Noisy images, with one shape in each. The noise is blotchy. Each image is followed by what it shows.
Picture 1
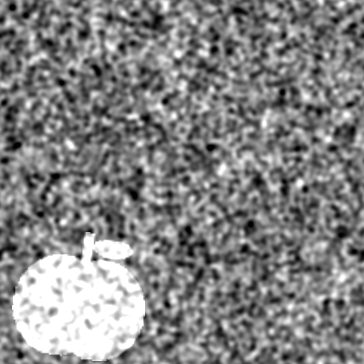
apple
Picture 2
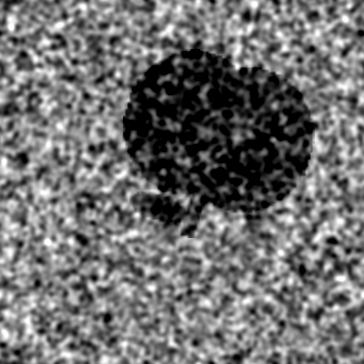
apple
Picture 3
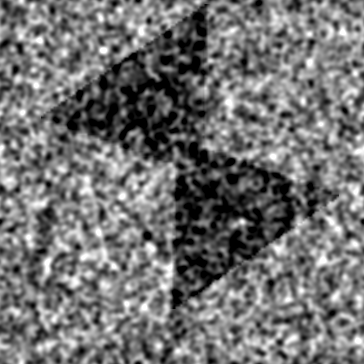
bow tie
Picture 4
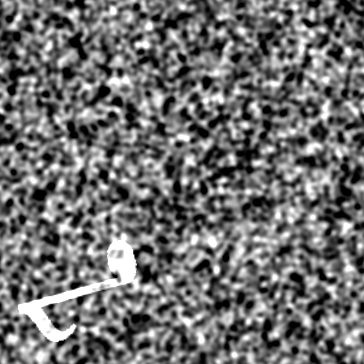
musical note
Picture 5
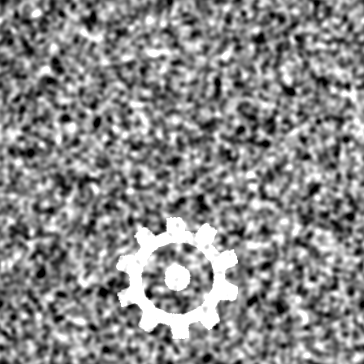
gear
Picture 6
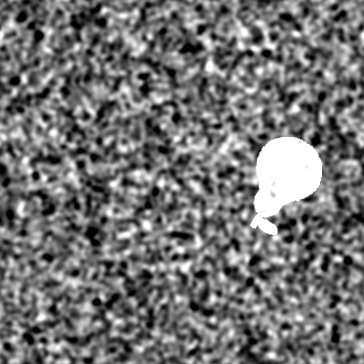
pear
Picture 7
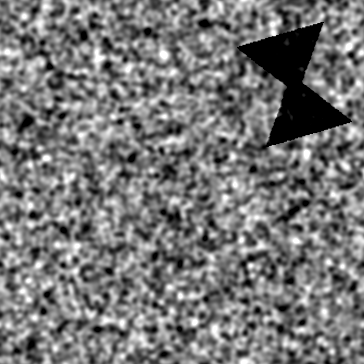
bow tie
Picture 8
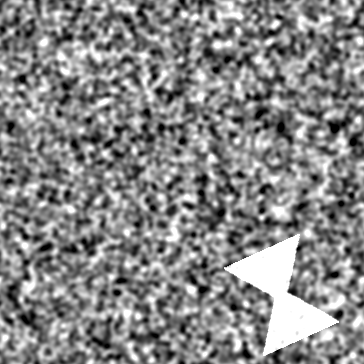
bow tie
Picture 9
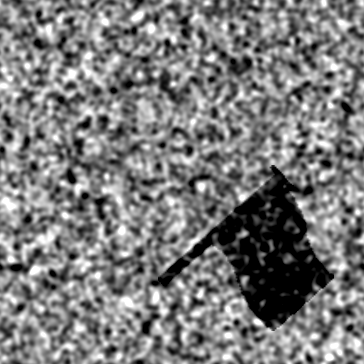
flag
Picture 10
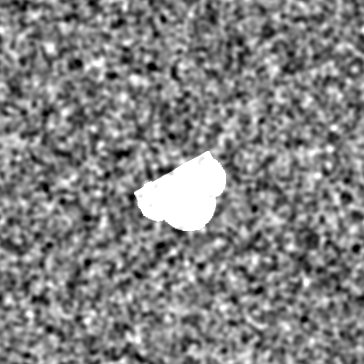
cloud
